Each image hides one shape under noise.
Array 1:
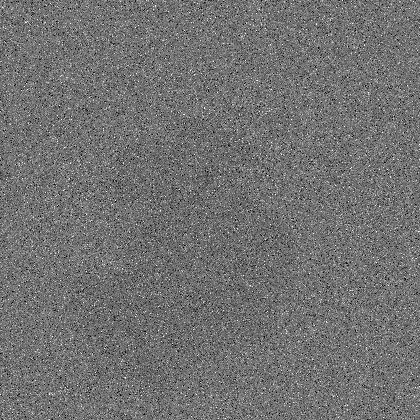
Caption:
dark car
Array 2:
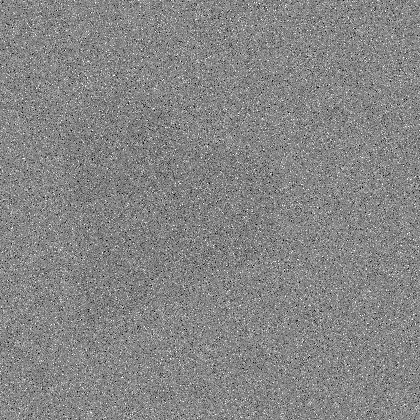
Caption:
dark heart
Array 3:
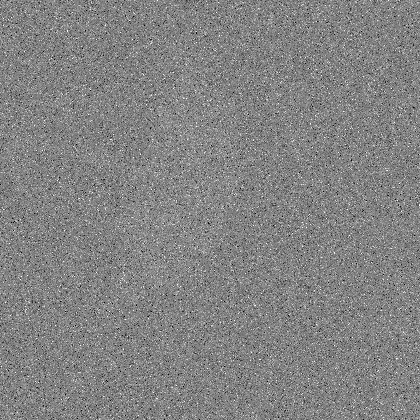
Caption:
light umbrella
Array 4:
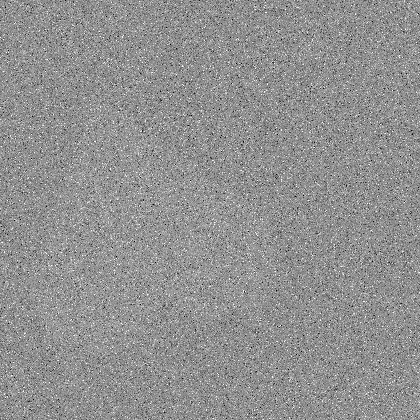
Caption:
light heart
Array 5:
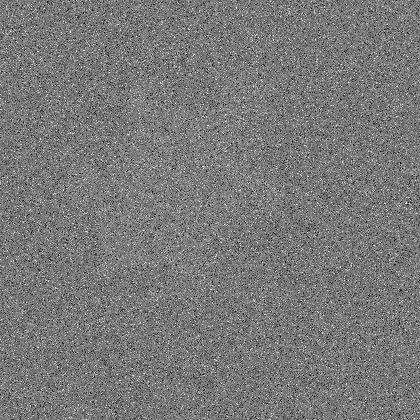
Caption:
light turtle
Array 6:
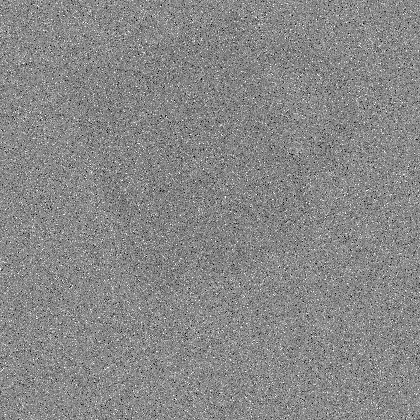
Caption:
dark cup
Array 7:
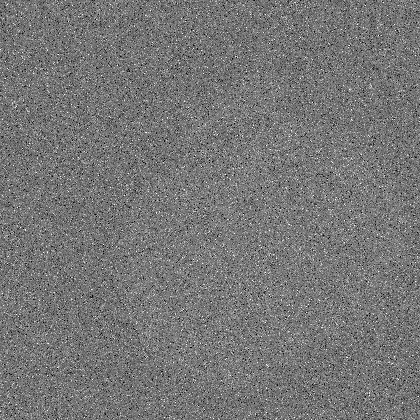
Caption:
light apple
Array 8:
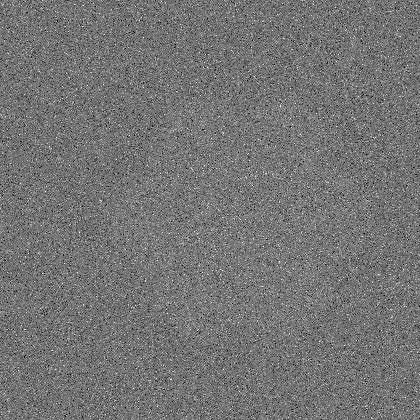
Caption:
light flower
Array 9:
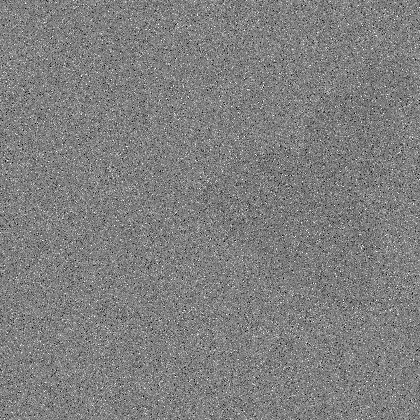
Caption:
dark chess pawn
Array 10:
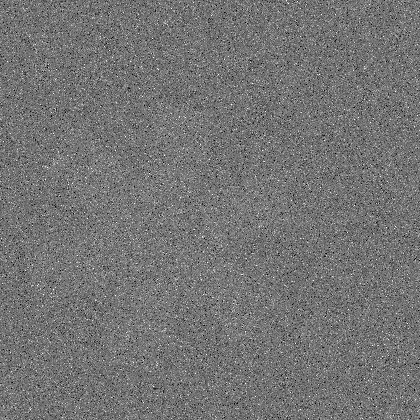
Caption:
light asterisk
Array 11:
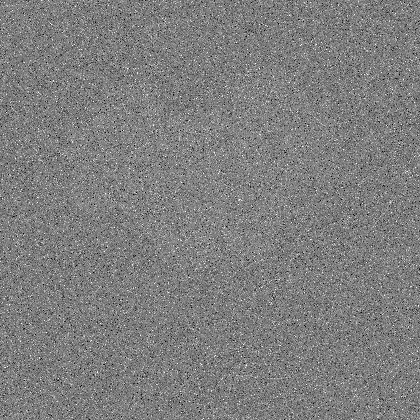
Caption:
light car
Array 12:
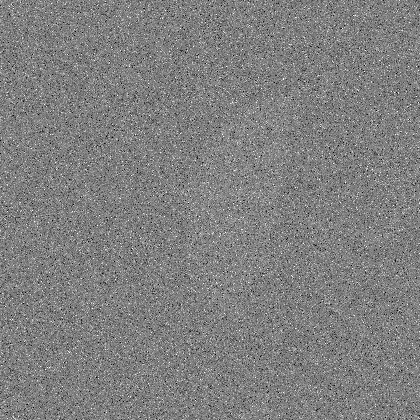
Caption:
light umbrella
